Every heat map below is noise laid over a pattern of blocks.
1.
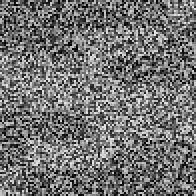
the same after a half turn
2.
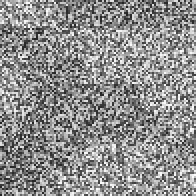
no symmetry
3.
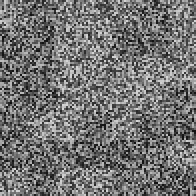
no symmetry
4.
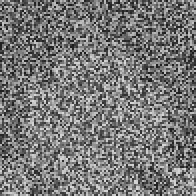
left and right mirror each other
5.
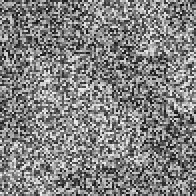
mirrored about the diagonal from the bottom left
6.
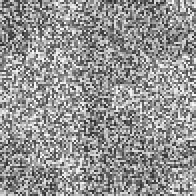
top and bottom mirror each other
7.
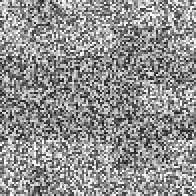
top and bottom mirror each other
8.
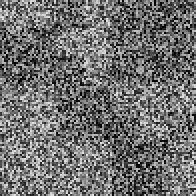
mirrored about the diagonal from the bottom left
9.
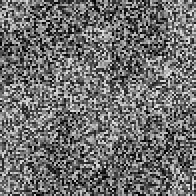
the same after a half turn
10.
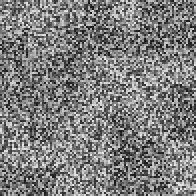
no symmetry
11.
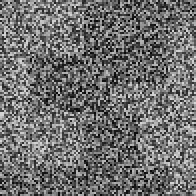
no symmetry
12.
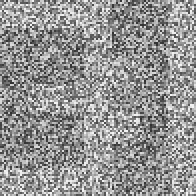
top and bottom mirror each other
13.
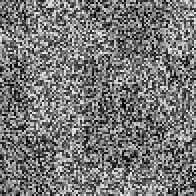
no symmetry
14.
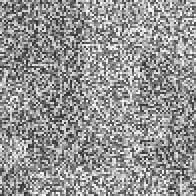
no symmetry
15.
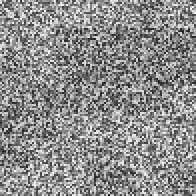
no symmetry
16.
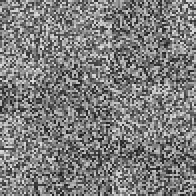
no symmetry
